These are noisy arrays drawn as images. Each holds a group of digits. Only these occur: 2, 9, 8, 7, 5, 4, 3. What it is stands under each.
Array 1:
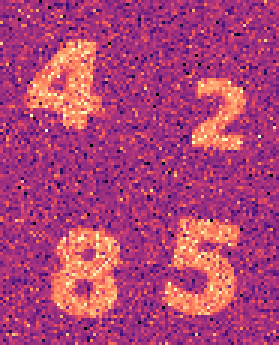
top left: 4; top right: 2; bottom left: 8; bottom right: 5
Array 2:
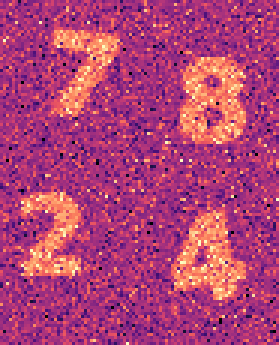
top left: 7; top right: 8; bottom left: 2; bottom right: 4
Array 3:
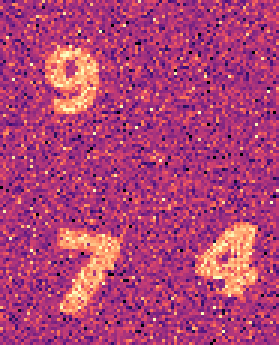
top left: 9; bottom left: 7; bottom right: 4
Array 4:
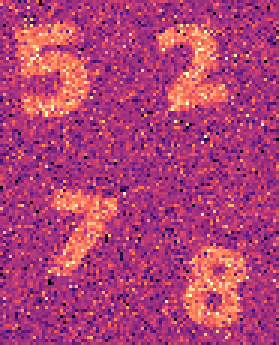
top left: 5; top right: 2; bottom left: 7; bottom right: 8
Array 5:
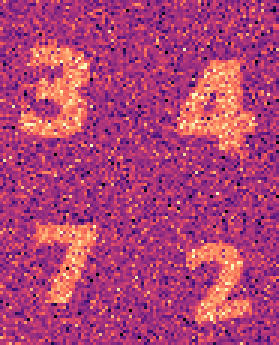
top left: 3; top right: 4; bottom left: 7; bottom right: 2
